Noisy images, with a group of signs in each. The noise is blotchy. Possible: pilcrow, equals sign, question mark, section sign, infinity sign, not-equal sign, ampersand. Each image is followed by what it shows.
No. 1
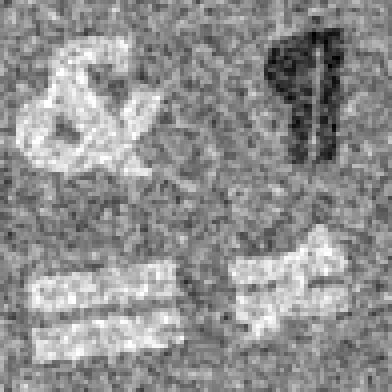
top left: light ampersand; top right: dark pilcrow; bottom left: light equals sign; bottom right: light not-equal sign
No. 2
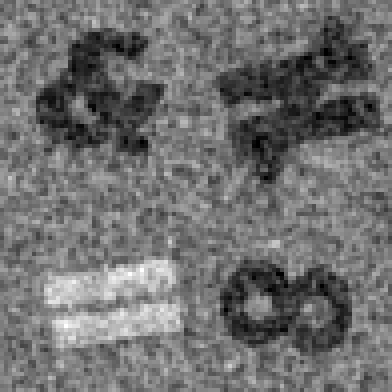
top left: dark ampersand; top right: dark not-equal sign; bottom left: light equals sign; bottom right: dark infinity sign
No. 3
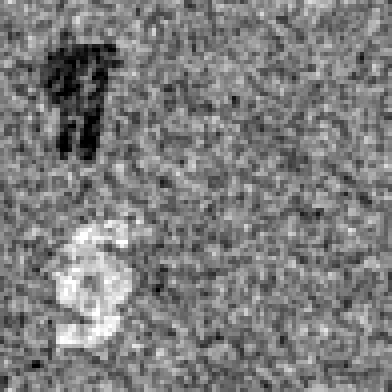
top left: dark pilcrow; bottom left: light section sign
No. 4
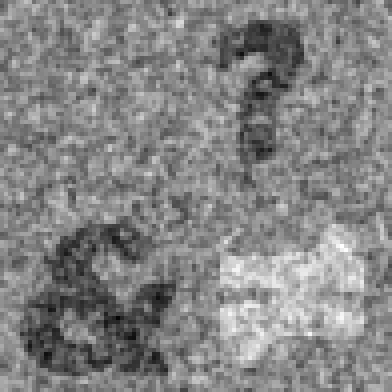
top right: dark question mark; bottom left: dark ampersand; bottom right: light not-equal sign
